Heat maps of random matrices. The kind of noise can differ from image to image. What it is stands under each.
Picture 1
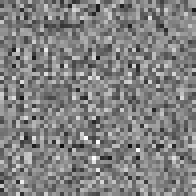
low rank plus noise
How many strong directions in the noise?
five to eight
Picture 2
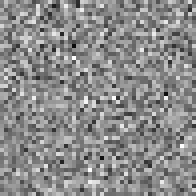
independent entries
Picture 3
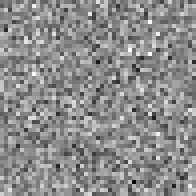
independent entries
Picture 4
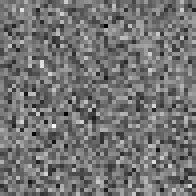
independent entries
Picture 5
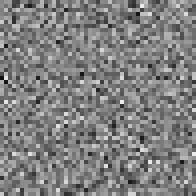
low rank plus noise
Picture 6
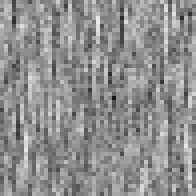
streaked along the columns
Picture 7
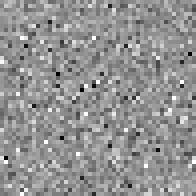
heavy tails
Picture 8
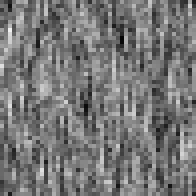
streaked along the columns
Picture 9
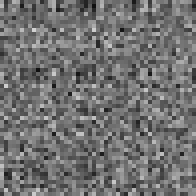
low rank plus noise
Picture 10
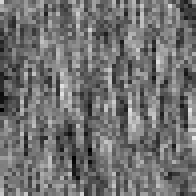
streaked along the columns
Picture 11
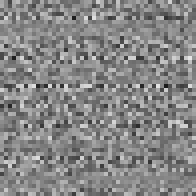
rows of uneven size
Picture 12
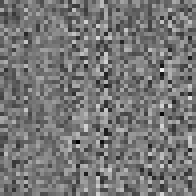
columns of uneven size
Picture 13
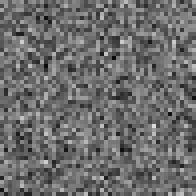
low rank plus noise
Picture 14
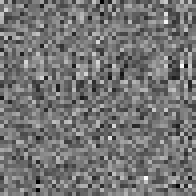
low rank plus noise
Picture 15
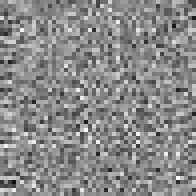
low rank plus noise
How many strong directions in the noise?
one
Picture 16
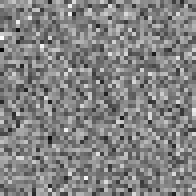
independent entries
